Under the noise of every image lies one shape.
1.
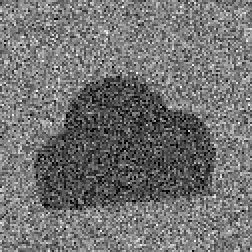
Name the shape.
cloud
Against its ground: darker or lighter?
darker
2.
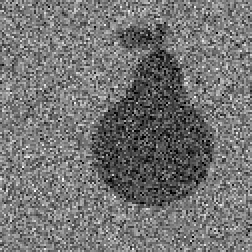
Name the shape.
pear
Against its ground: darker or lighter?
darker
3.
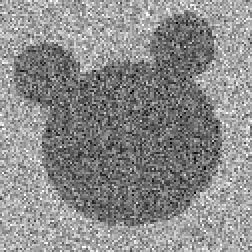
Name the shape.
bear's head
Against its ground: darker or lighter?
darker
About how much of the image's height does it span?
nearly all
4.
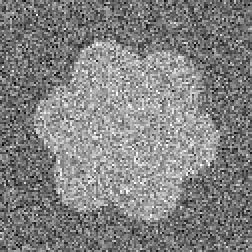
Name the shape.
flower
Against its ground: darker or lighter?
lighter
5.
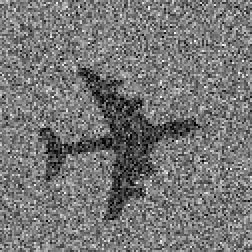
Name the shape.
airplane
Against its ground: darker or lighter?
darker
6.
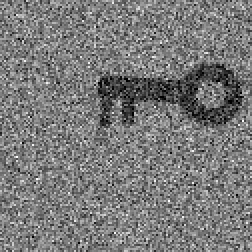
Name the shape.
key
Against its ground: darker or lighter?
darker
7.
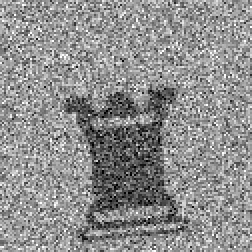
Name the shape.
chess rook
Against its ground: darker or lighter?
darker
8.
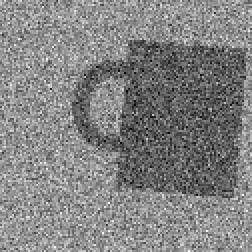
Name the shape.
cup
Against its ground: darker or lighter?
darker
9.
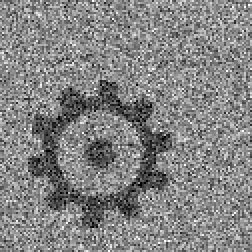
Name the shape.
gear
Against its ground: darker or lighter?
darker
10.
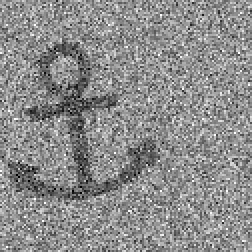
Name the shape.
anchor
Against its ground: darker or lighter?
darker
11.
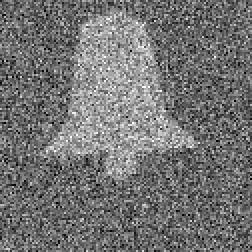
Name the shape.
bell
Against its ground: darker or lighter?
lighter
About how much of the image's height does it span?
two thirds
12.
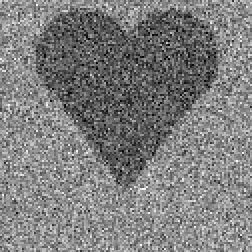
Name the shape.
heart
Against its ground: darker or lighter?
darker
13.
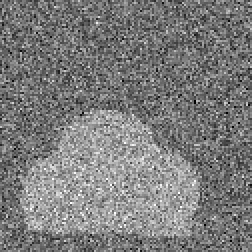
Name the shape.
cloud
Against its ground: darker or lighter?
lighter
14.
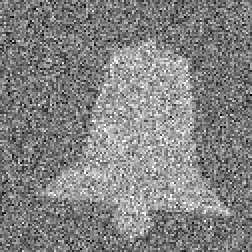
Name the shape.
bell
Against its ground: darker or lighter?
lighter
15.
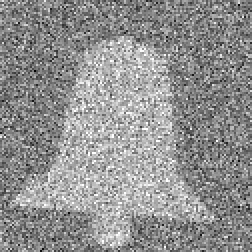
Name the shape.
bell
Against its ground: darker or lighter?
lighter
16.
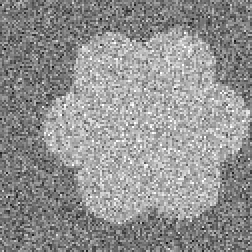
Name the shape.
flower
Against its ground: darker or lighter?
lighter
